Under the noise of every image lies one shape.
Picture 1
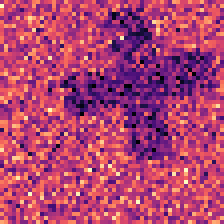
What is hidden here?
dark cross
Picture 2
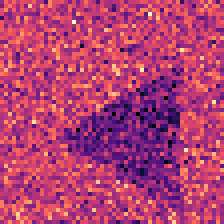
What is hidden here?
dark triangle
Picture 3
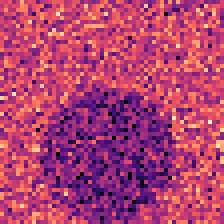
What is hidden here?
dark disc
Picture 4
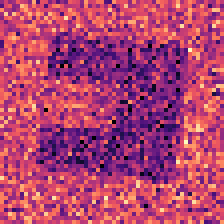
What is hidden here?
dark square with a notch
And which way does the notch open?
left
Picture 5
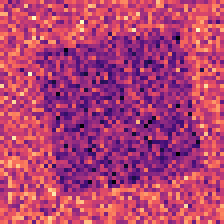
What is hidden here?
dark square
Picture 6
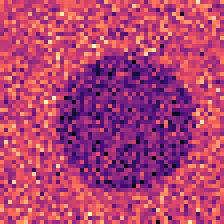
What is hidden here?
dark disc
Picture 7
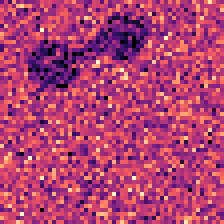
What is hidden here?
dark dumbbell
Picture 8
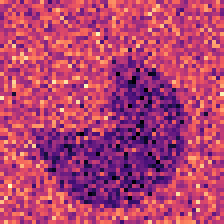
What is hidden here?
dark disc with a wedge cut out
